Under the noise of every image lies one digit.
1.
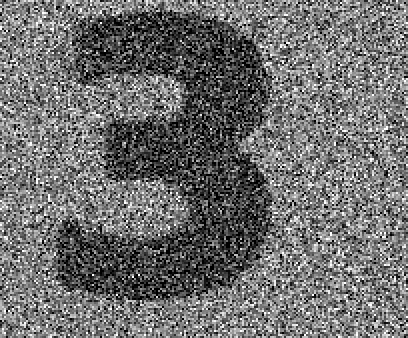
3
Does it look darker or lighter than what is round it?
darker
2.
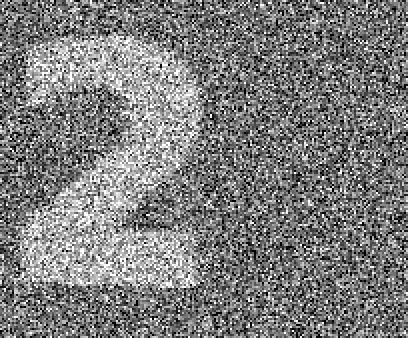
2
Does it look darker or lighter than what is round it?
lighter
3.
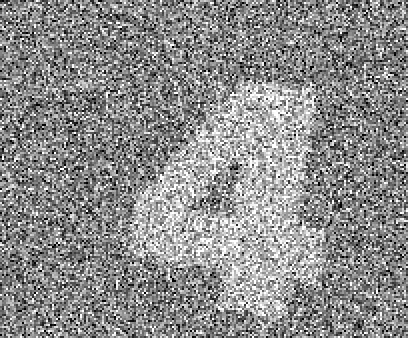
4
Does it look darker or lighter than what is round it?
lighter
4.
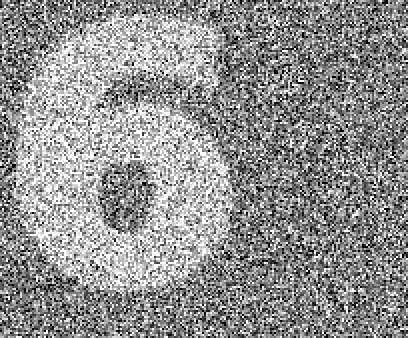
6
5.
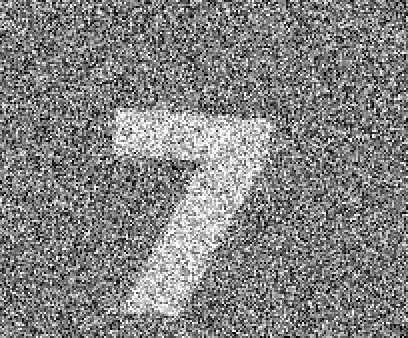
7
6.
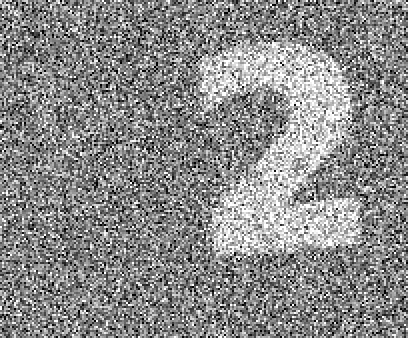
2
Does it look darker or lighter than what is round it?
lighter
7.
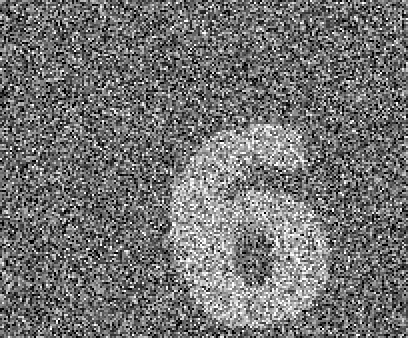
6
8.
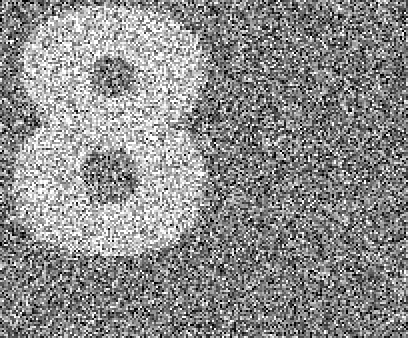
8
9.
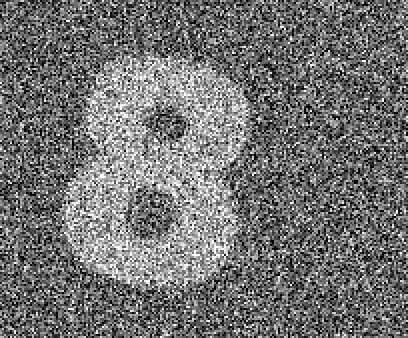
8
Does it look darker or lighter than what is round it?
lighter
